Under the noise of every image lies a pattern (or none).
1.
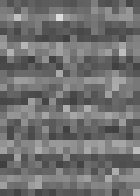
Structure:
horizontal stripes
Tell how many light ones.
6
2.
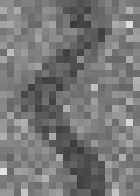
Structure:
a wavy band
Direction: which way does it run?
top to bottom
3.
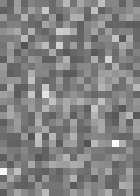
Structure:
only noise
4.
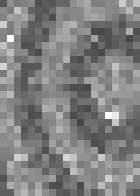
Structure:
rings round one point
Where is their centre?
middle right
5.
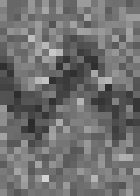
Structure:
a wavy band
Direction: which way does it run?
left to right
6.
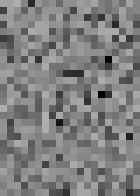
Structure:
only noise
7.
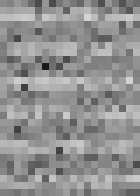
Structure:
horizontal stripes
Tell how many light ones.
6
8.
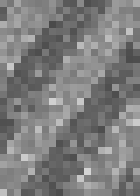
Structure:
diagonal stripes
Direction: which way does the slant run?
bottom left to top right
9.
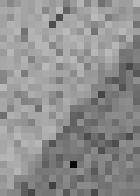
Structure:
a sharp edge
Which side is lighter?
top left
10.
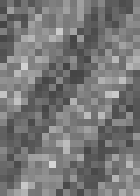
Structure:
diagonal stripes
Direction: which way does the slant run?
bottom left to top right
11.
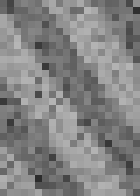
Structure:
diagonal stripes
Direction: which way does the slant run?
top left to bottom right
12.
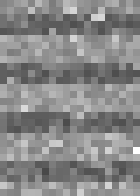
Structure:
horizontal stripes
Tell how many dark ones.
4
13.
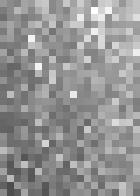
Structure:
a smooth slope
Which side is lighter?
top right
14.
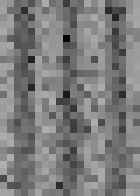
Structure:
vertical stripes
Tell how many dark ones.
3
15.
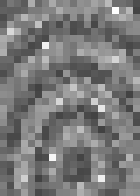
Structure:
rings round one point
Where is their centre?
bottom middle
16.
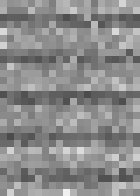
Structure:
horizontal stripes
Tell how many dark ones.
5
